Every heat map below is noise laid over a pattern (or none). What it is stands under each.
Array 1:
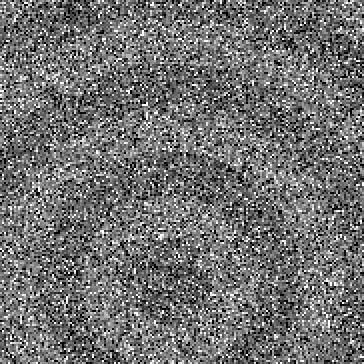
rings round one point
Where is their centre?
bottom middle
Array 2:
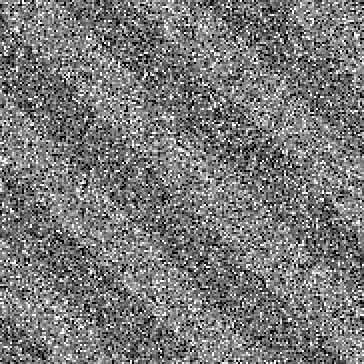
diagonal stripes
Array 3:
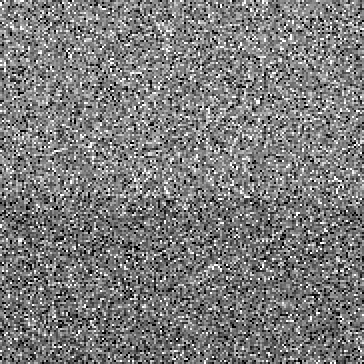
a sharp edge
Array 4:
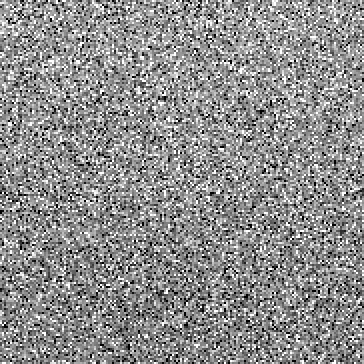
a smooth slope
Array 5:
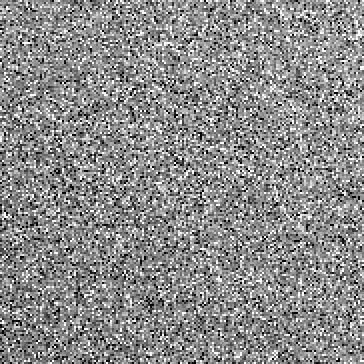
a smooth slope
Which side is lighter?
top right
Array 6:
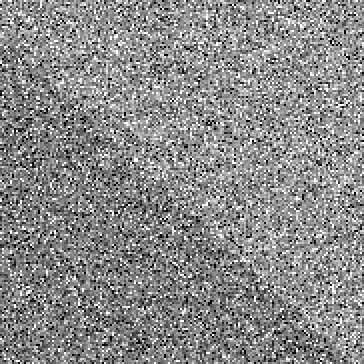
a sharp edge
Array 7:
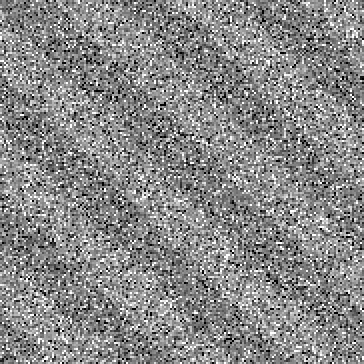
diagonal stripes
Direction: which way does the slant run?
top left to bottom right
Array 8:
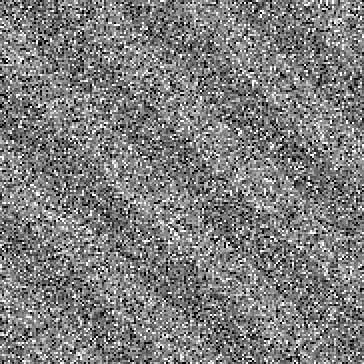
diagonal stripes
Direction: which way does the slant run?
top left to bottom right
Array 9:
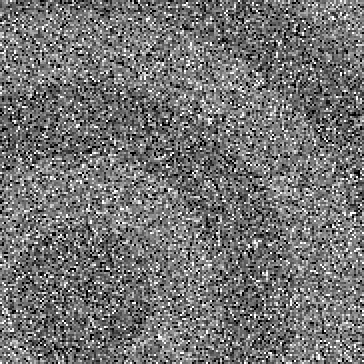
rings round one point
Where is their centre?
bottom left
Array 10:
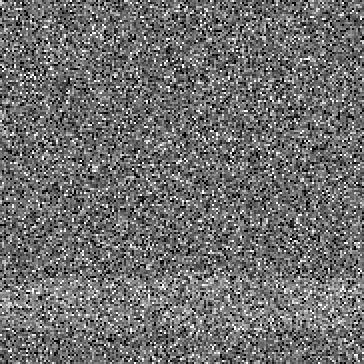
one horizontal stripe
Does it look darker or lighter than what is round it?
lighter
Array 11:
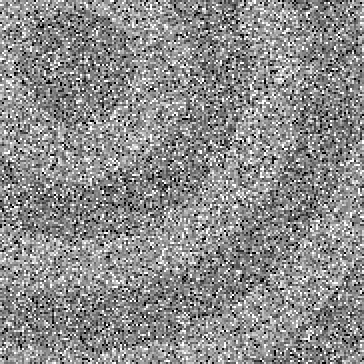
rings round one point
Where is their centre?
top left
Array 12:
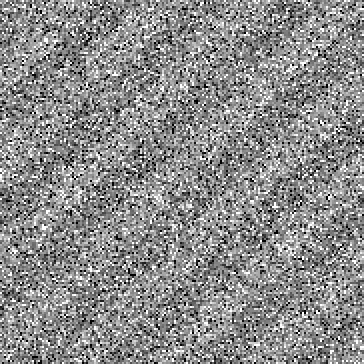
diagonal stripes
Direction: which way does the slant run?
bottom left to top right
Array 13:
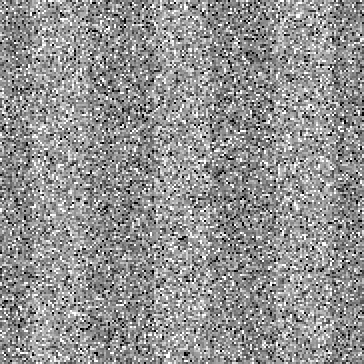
vertical stripes
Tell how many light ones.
3
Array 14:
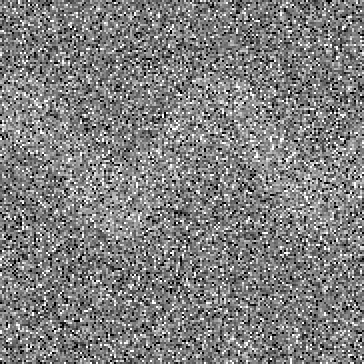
a wavy band
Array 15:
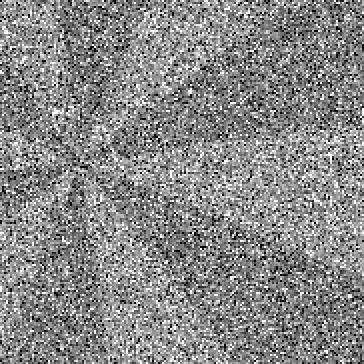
spokes from one point
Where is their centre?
middle left
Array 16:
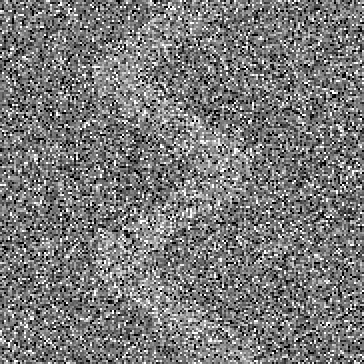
a wavy band
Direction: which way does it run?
top to bottom
